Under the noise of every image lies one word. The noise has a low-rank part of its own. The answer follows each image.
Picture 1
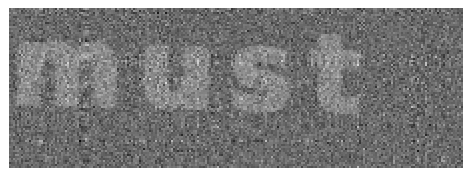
must
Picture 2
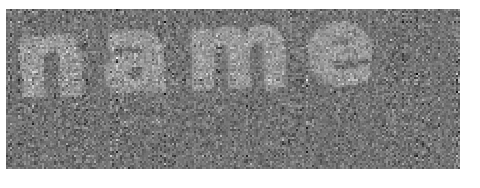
name
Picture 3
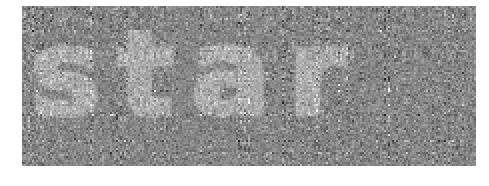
star
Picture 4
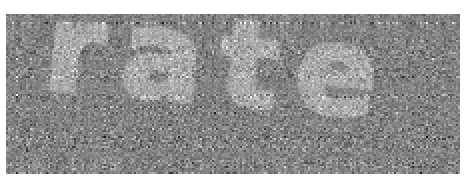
rate
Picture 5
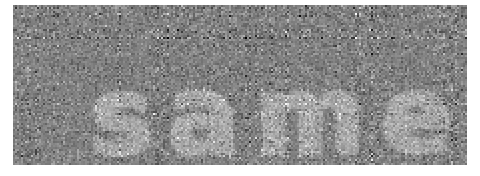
same
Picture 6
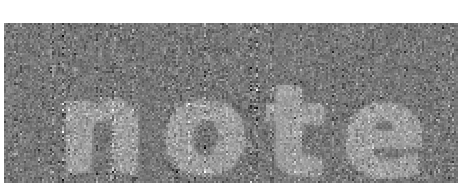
note
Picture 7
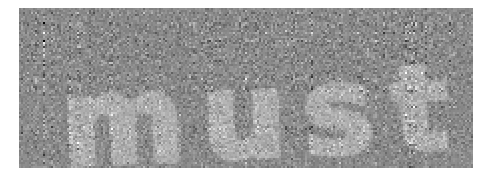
must
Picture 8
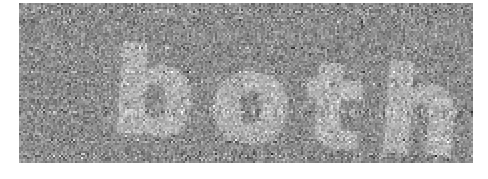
both
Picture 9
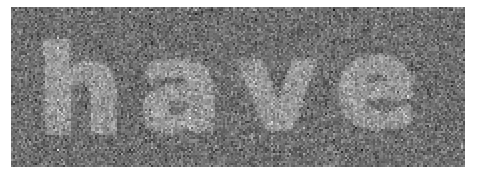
have
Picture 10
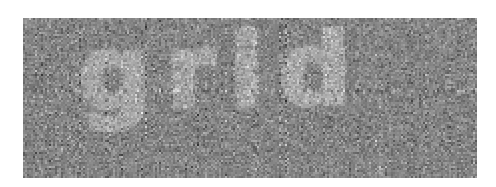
grid
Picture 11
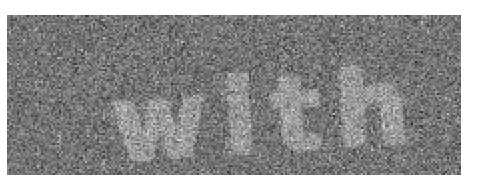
with
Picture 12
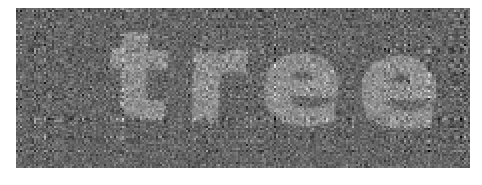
tree
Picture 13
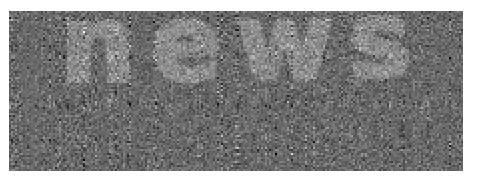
news
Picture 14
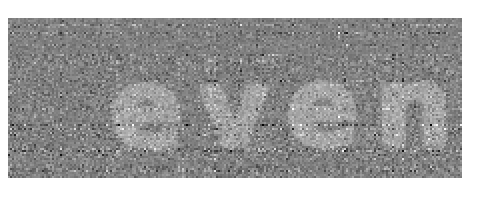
even
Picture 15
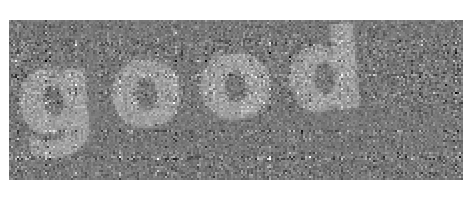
good
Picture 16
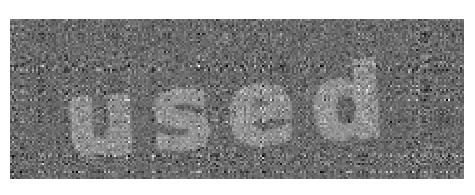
used
